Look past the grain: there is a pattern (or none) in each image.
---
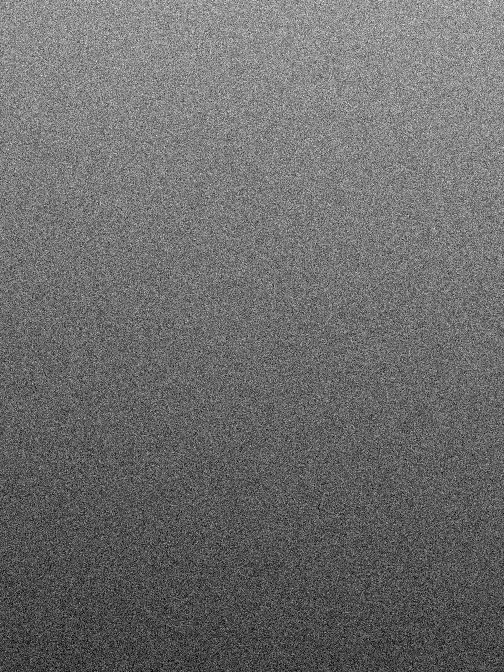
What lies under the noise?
a smooth slope
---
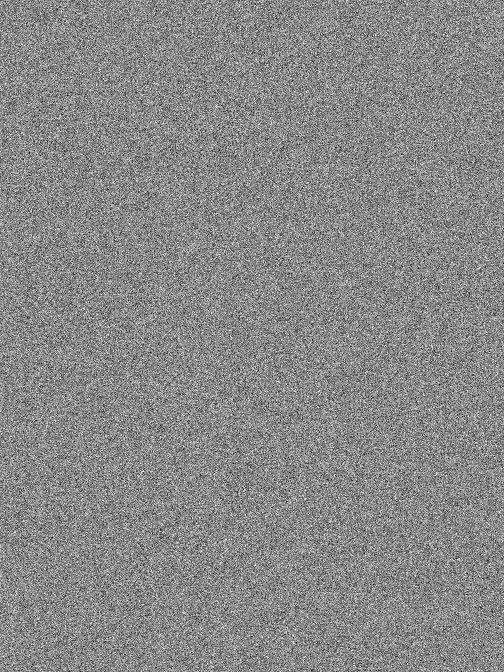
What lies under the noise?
only noise
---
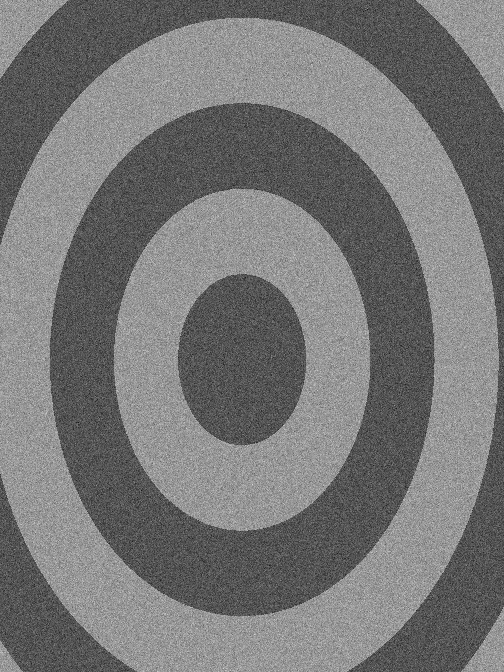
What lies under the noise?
rings round one point
